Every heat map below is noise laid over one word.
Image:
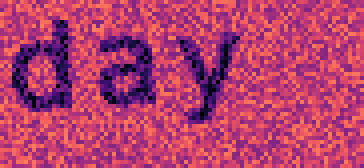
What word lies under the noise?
day
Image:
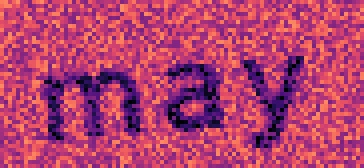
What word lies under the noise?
may
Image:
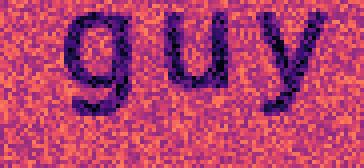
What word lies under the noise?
guy
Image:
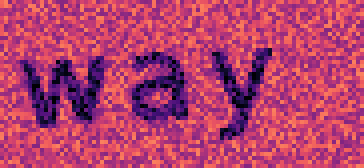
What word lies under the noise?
way
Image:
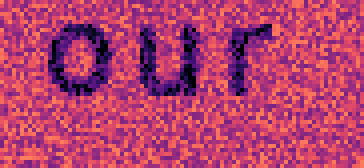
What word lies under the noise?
our
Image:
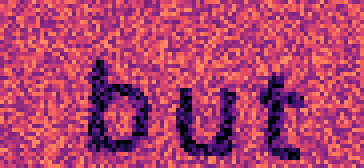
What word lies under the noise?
but
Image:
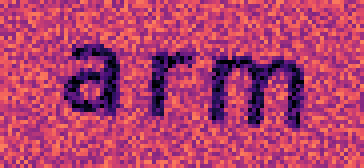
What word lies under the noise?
arm
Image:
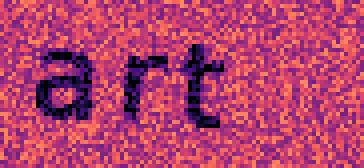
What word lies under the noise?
art
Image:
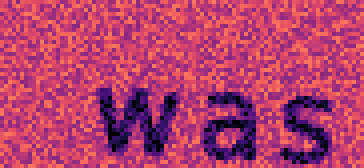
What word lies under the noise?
was
